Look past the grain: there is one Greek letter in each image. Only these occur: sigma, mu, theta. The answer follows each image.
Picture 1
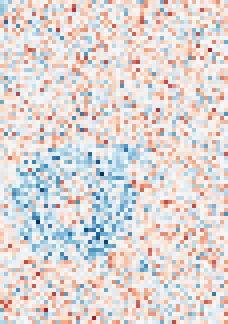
blue sigma
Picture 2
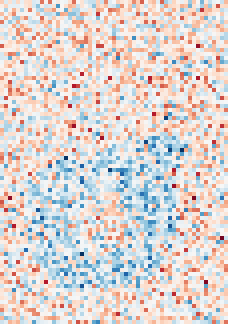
blue sigma
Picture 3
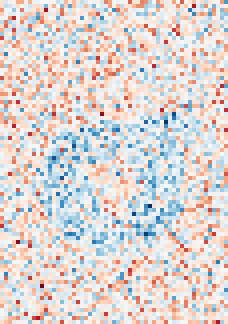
blue sigma
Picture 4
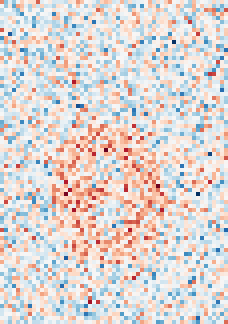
red theta
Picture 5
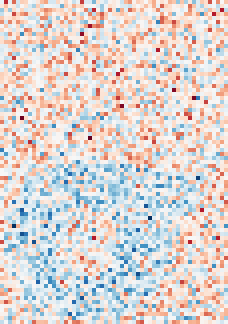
blue sigma
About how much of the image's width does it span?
nearly all
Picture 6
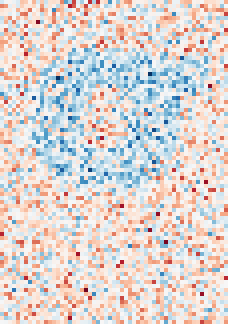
blue sigma
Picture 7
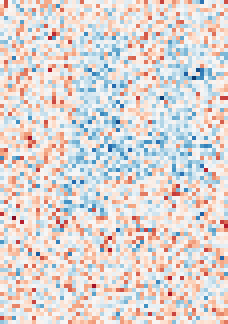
blue mu
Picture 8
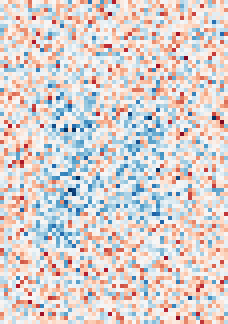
blue mu
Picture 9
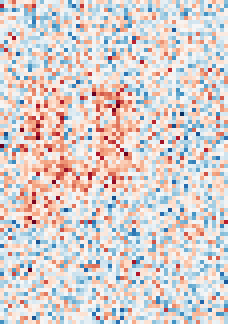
red mu
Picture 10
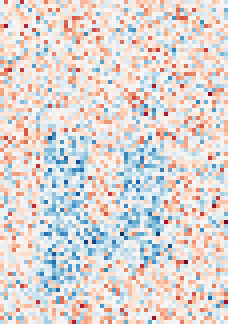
blue mu
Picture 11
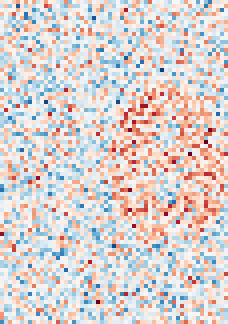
red theta
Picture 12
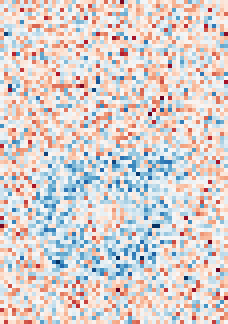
blue sigma
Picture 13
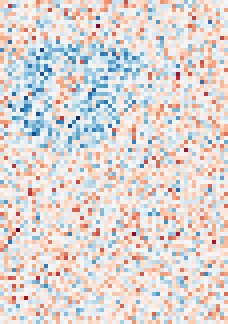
blue sigma
